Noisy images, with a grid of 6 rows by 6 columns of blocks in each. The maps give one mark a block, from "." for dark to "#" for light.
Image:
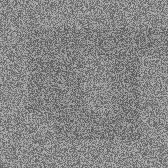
# # # # # #
# . . . . .
# . . # . #
# . . # . #
# # . . . #
# # # # # #
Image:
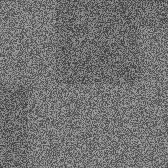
# # . . . .
# # . . . #
# # . . . #
. # # # # #
. # # # # #
. # # # # #
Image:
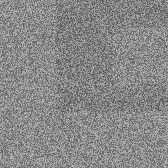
# # . . . .
# # . . # #
# # . . # #
# # . . . .
# # # # # #
# # # # # #
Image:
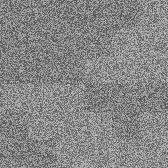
. . . . . #
. . . . # #
. . . # # #
# # # . . .
. # # # . #
. . # # # #
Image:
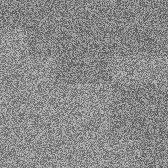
. . . . . .
# . . . . .
# # . . # #
# # # # . .
# # # # . .
# # # # # .
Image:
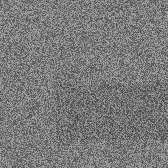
# # # # # #
# # # # # #
# # # # # #
# # . . . .
# # . . . .
# # # # # #
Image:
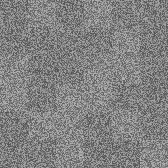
. # . # . .
. . . . # .
# . . # # .
# . # # . .
. # # . # .
. . # . . #
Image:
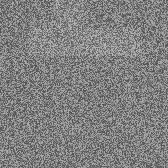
. . # . . .
. # # # # .
. . . . . .
. . . . . .
. . . . . .
. . . . . .
